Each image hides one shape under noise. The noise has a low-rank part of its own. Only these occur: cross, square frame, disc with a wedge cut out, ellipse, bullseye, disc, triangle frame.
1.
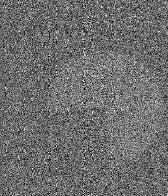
disc with a wedge cut out
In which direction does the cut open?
down and left
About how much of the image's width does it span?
two thirds
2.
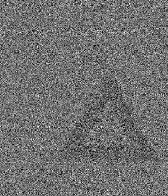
triangle frame
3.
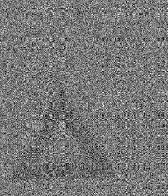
triangle frame
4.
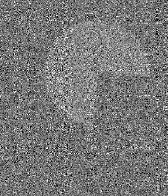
disc with a wedge cut out
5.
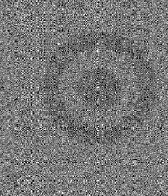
bullseye
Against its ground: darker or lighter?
darker
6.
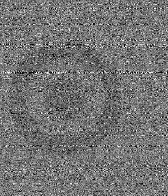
bullseye
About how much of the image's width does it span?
two thirds
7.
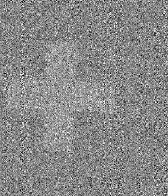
cross
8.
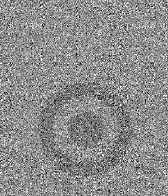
bullseye
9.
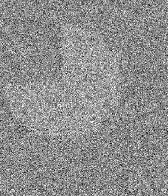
disc with a wedge cut out
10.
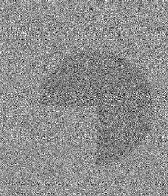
disc with a wedge cut out
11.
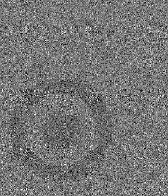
bullseye
